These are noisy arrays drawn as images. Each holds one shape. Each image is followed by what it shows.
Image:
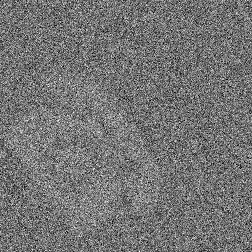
telephone
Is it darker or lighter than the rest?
lighter
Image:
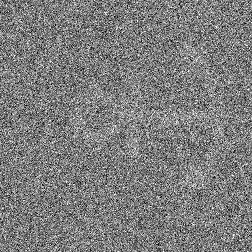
anchor
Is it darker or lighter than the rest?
lighter
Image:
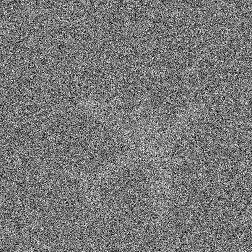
airplane
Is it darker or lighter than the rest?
lighter
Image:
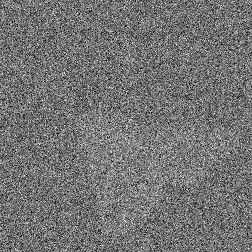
chess pawn
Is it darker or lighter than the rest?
lighter
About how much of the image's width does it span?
two thirds
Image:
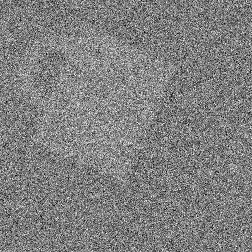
cup
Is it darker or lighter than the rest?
lighter
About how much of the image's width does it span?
two thirds
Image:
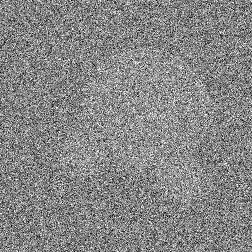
bear's head
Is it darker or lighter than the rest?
lighter
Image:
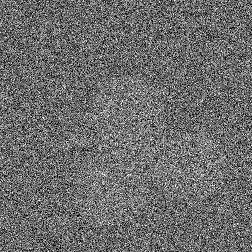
club
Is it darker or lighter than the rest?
lighter
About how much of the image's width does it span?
two thirds
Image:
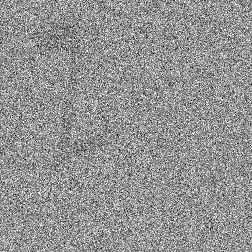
musical note
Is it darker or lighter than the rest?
darker
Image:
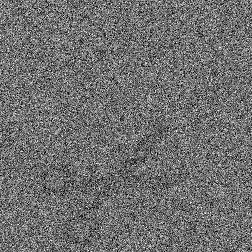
pair of scissors
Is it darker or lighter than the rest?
darker
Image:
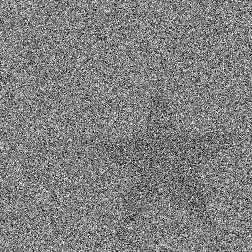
star
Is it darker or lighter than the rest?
darker
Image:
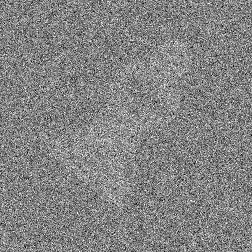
chess bishop
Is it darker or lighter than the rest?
lighter
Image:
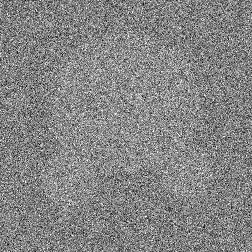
bear's head
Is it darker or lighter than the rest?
lighter
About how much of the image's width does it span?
two thirds
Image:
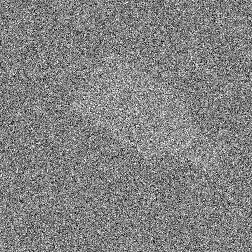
bottle
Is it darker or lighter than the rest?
lighter
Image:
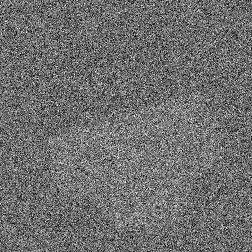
cloud
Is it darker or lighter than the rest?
lighter
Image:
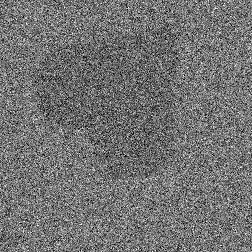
heart
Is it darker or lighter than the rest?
darker
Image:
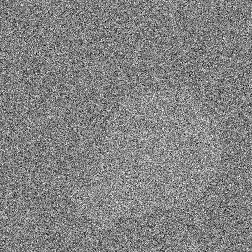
light bulb
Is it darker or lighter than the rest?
lighter
